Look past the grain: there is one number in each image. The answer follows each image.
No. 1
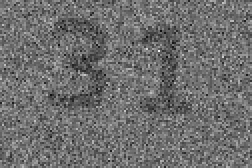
31
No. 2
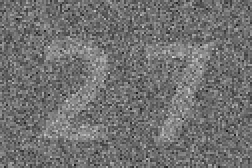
27
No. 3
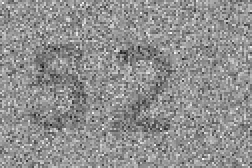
52
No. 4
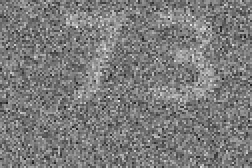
73
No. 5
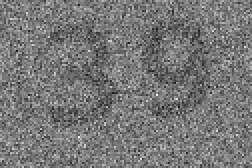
39
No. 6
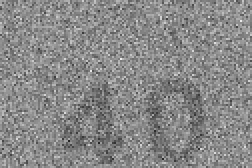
40
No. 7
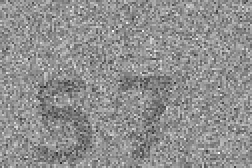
57
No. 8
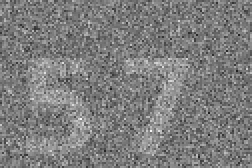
57
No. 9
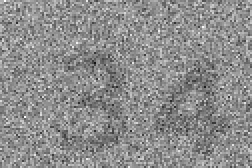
34
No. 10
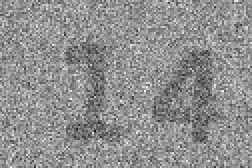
14
